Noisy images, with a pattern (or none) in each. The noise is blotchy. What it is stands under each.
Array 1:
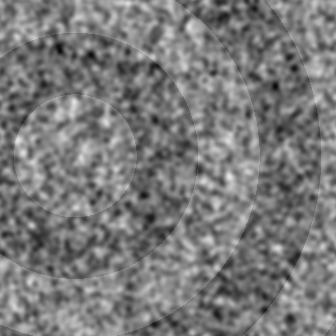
rings round one point
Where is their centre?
middle left
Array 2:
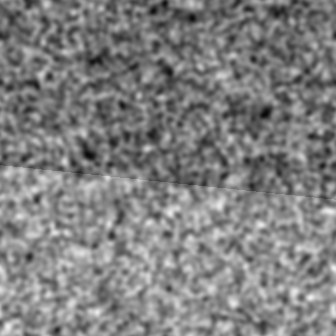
a sharp edge
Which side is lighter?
bottom
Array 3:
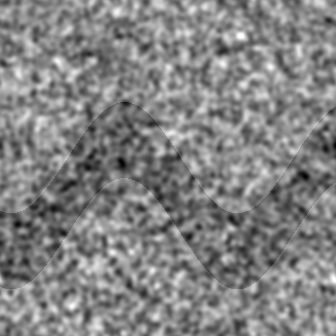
a wavy band
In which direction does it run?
left to right
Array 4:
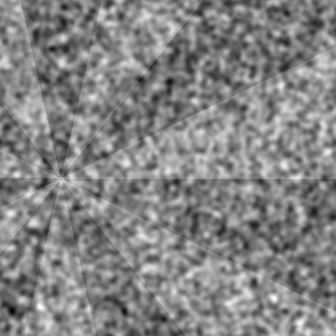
spokes from one point
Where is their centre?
middle left
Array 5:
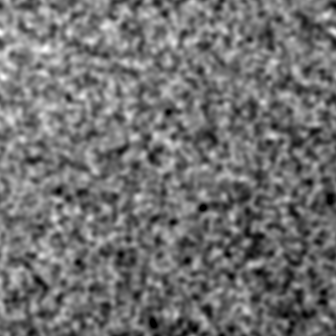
a smooth slope
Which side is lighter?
top left
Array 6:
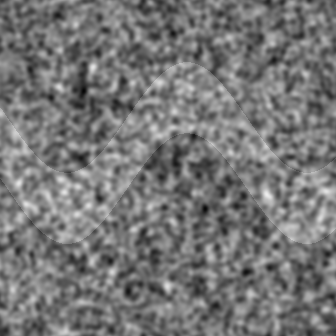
a wavy band
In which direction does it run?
left to right
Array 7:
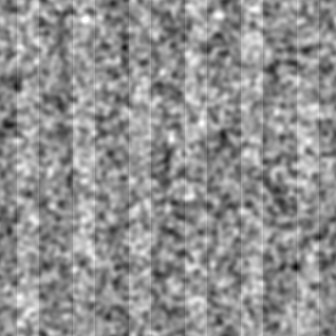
vertical stripes
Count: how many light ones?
6
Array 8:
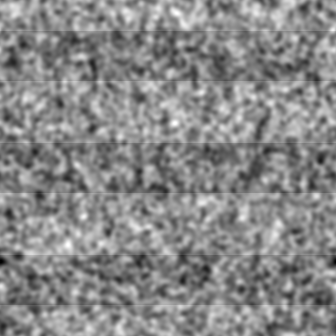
horizontal stripes
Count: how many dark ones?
3
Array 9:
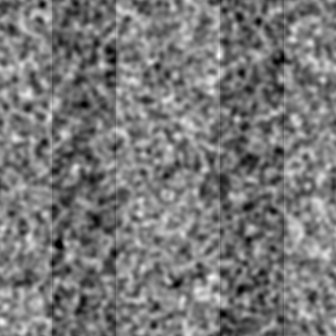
vertical stripes
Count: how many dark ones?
2
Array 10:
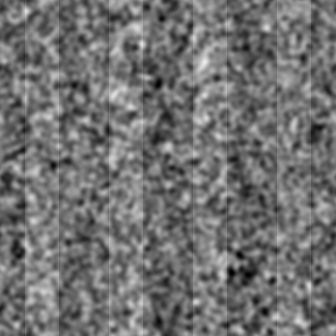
vertical stripes
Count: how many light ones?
4
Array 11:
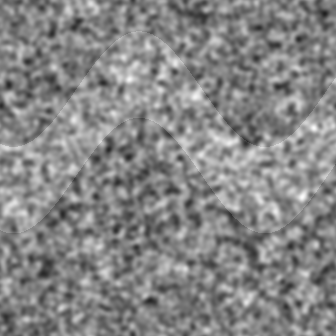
a wavy band
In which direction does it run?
left to right
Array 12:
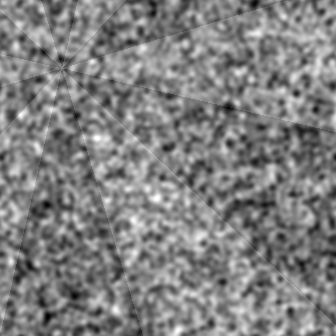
spokes from one point
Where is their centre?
top left
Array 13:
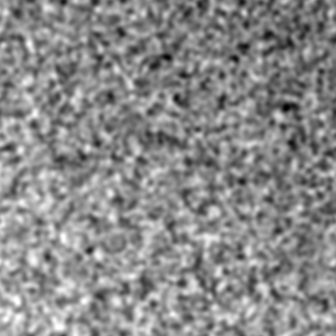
a smooth slope
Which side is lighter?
bottom left
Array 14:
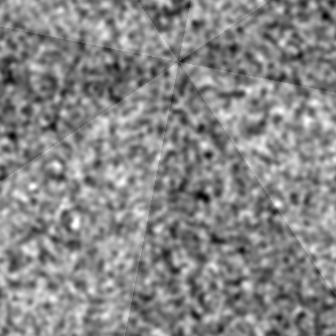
spokes from one point
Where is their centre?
top middle
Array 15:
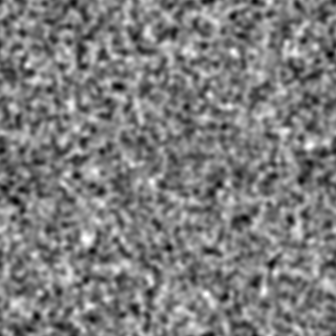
only noise
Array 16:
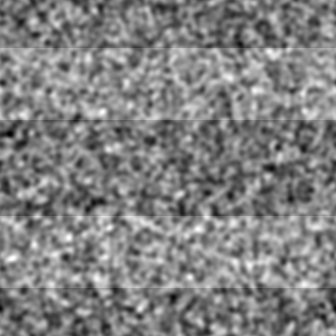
horizontal stripes
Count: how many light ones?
2
